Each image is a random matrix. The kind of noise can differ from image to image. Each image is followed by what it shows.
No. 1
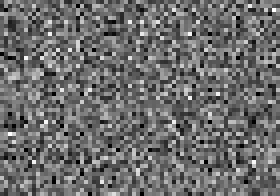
low rank plus noise
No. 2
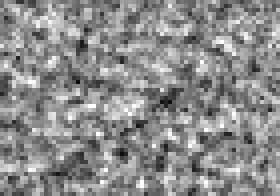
blotchy
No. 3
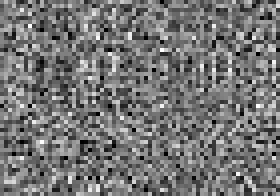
low rank plus noise
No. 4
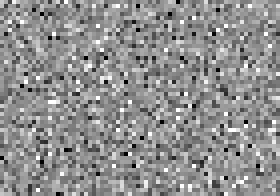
heavy tails
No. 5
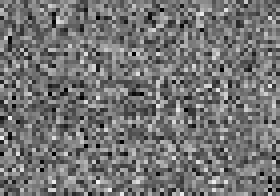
low rank plus noise
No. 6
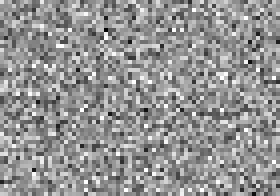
independent entries
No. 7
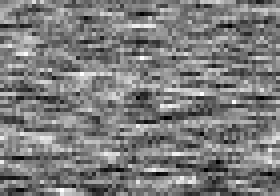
streaked along the rows
